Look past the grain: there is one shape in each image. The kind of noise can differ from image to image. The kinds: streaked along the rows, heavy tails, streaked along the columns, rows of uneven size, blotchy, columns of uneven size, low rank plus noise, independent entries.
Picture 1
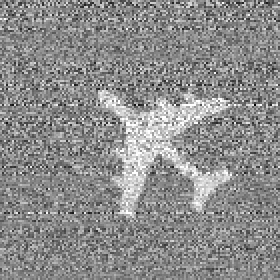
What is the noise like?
rows of uneven size
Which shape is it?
airplane
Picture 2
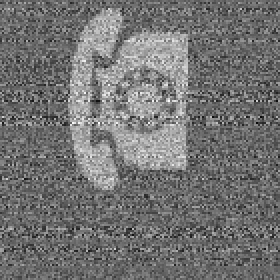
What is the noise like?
rows of uneven size
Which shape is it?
telephone
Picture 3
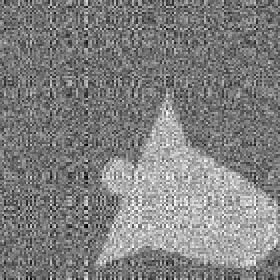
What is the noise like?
low rank plus noise
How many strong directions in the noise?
one
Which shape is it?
bell
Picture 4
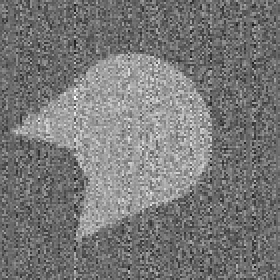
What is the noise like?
columns of uneven size
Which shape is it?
cat's head
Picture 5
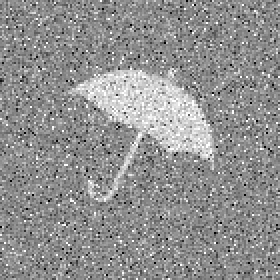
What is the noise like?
heavy tails
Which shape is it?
umbrella
